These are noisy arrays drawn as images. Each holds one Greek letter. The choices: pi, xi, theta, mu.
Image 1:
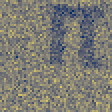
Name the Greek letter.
pi
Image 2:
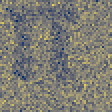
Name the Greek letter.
pi
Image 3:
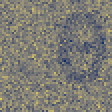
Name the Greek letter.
theta
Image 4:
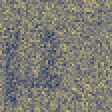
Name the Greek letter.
mu
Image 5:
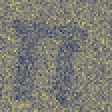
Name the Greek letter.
pi
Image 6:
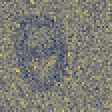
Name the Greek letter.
theta
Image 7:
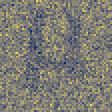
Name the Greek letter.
mu
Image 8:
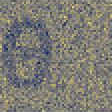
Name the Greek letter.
theta
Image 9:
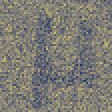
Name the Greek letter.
mu
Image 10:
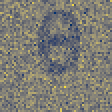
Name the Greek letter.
theta
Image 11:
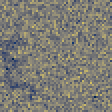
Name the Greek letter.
xi
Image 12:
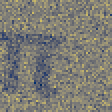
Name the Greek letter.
pi
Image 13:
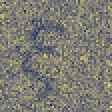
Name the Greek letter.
xi
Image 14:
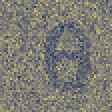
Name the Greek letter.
theta
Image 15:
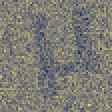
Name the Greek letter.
mu
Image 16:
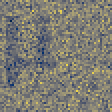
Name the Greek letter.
mu
